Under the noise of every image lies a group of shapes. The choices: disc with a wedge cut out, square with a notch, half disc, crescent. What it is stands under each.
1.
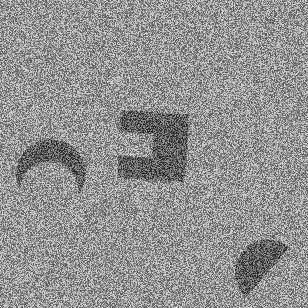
middle left: crescent; centre: square with a notch; bottom right: half disc
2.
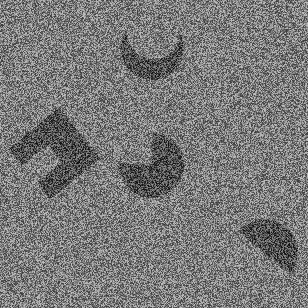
top middle: crescent; middle left: square with a notch; centre: disc with a wedge cut out; bottom right: half disc
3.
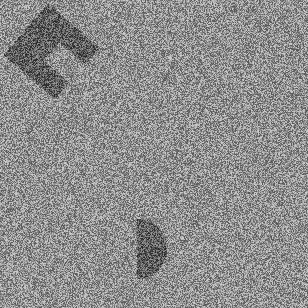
top left: square with a notch; bottom middle: half disc
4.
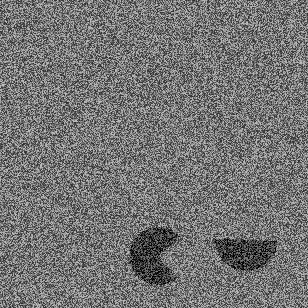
bottom middle: disc with a wedge cut out; bottom right: half disc
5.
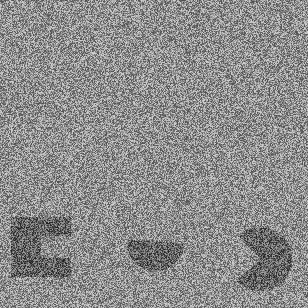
bottom left: square with a notch; bottom middle: half disc; bottom right: disc with a wedge cut out
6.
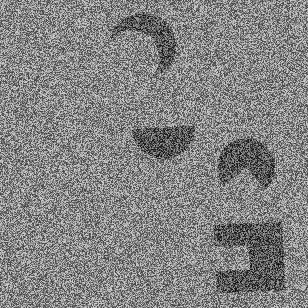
top middle: crescent; centre: half disc; middle right: disc with a wedge cut out; bottom right: square with a notch
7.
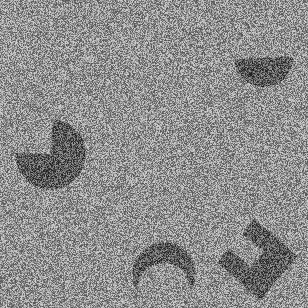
top right: half disc; middle left: disc with a wedge cut out; bottom middle: crescent; bottom right: square with a notch
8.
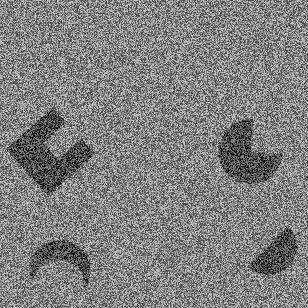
middle left: square with a notch; middle right: disc with a wedge cut out; bottom left: crescent; bottom right: half disc
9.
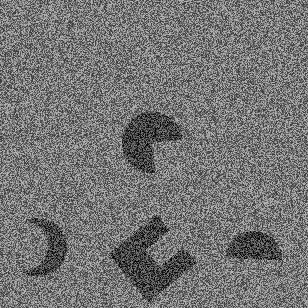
centre: disc with a wedge cut out; bottom left: crescent; bottom middle: square with a notch; bottom right: half disc
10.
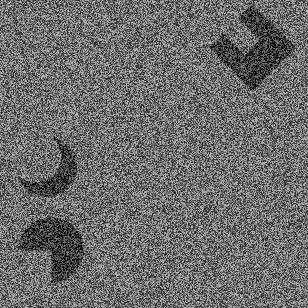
top right: square with a notch; middle left: crescent; bottom left: disc with a wedge cut out
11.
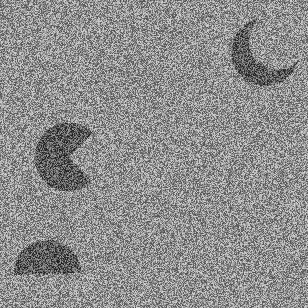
top right: crescent; middle left: disc with a wedge cut out; bottom left: half disc
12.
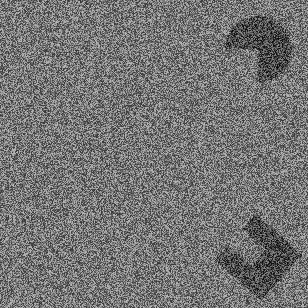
top right: disc with a wedge cut out; bottom right: square with a notch
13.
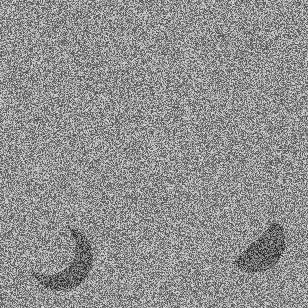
bottom left: crescent; bottom right: half disc
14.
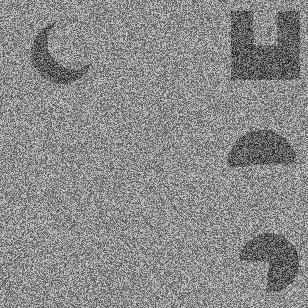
top left: crescent; top right: square with a notch; middle right: half disc; bottom right: disc with a wedge cut out
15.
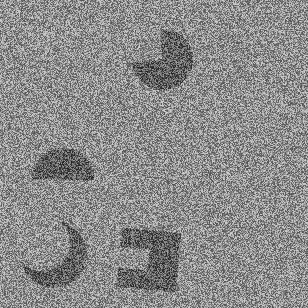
top middle: disc with a wedge cut out; middle left: half disc; bottom left: crescent; bottom middle: square with a notch
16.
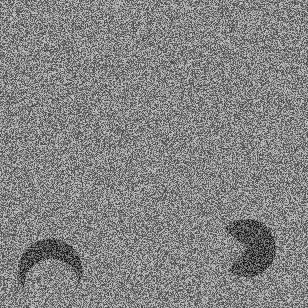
bottom left: crescent; bottom right: disc with a wedge cut out
